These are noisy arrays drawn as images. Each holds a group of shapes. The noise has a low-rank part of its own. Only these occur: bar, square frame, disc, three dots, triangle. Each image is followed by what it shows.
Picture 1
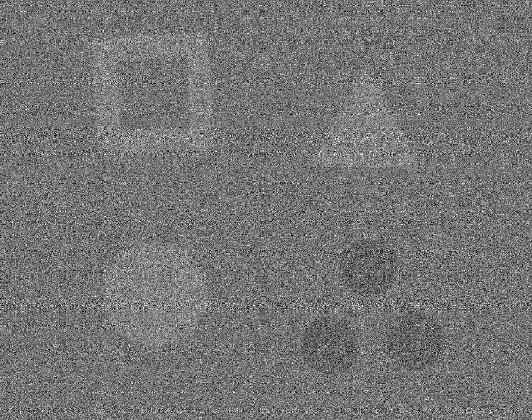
top left: light square frame; top right: light triangle; bottom left: light disc; bottom right: dark three dots
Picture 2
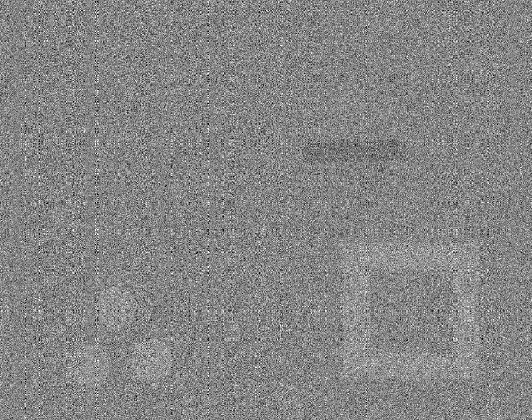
top right: dark bar; bottom left: light three dots; bottom right: light square frame
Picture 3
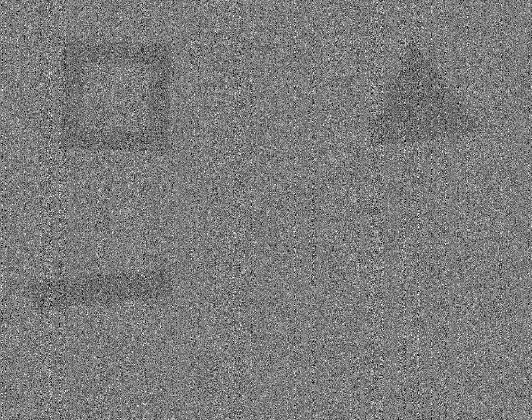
top left: dark square frame; top right: dark triangle; bottom left: dark bar
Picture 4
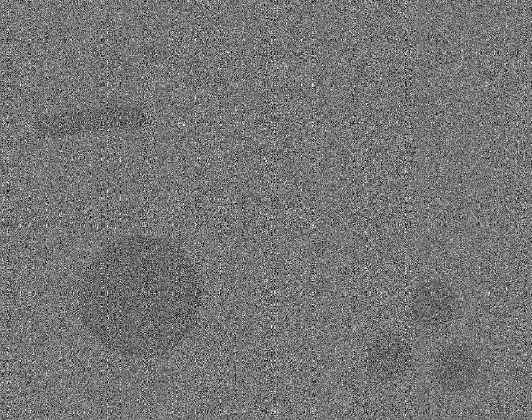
top left: dark bar; bottom left: dark disc; bottom right: dark three dots
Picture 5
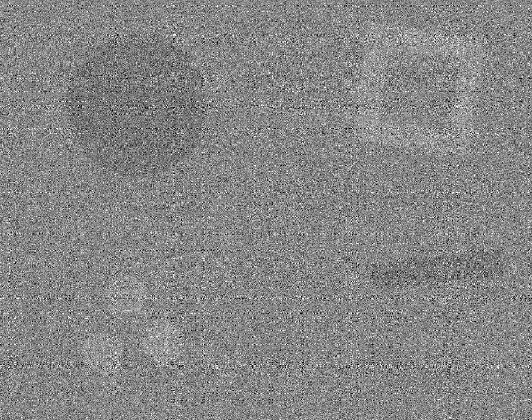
top left: dark disc; top right: light square frame; bottom left: light three dots; bottom right: dark bar
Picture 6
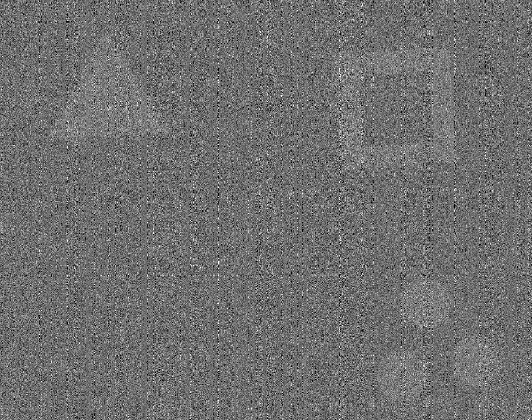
top left: light triangle; top right: light square frame; bottom right: light three dots
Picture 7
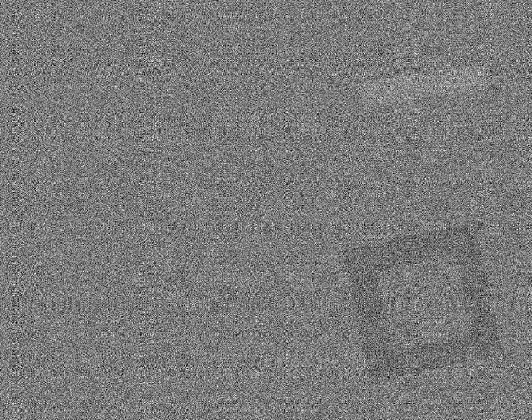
top right: light bar; bottom right: dark square frame
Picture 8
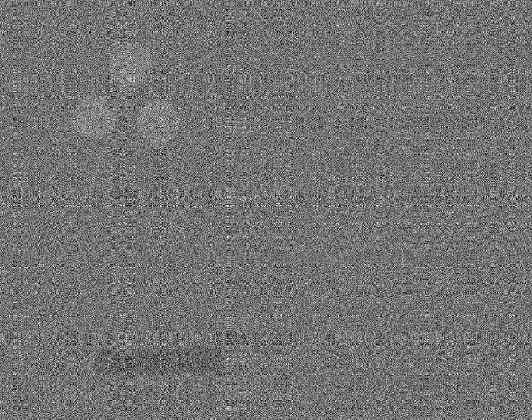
top left: light three dots; bottom left: dark bar
